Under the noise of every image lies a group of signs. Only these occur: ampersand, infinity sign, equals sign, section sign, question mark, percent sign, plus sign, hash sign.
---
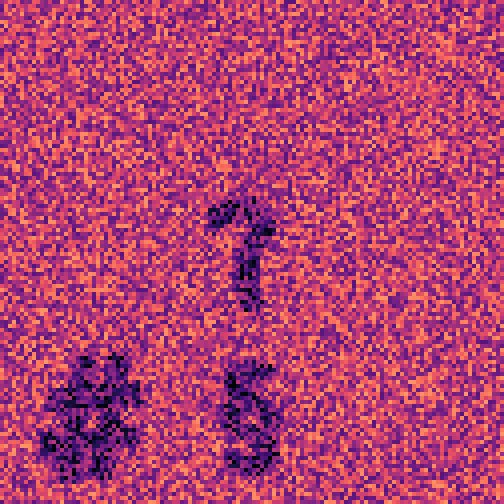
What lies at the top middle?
nothing
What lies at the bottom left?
hash sign
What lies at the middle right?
nothing
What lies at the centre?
question mark
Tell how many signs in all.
3
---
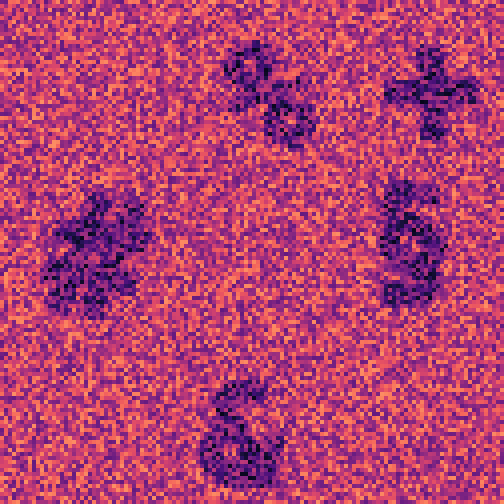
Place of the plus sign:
top right
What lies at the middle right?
section sign
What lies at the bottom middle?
ampersand
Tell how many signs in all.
5
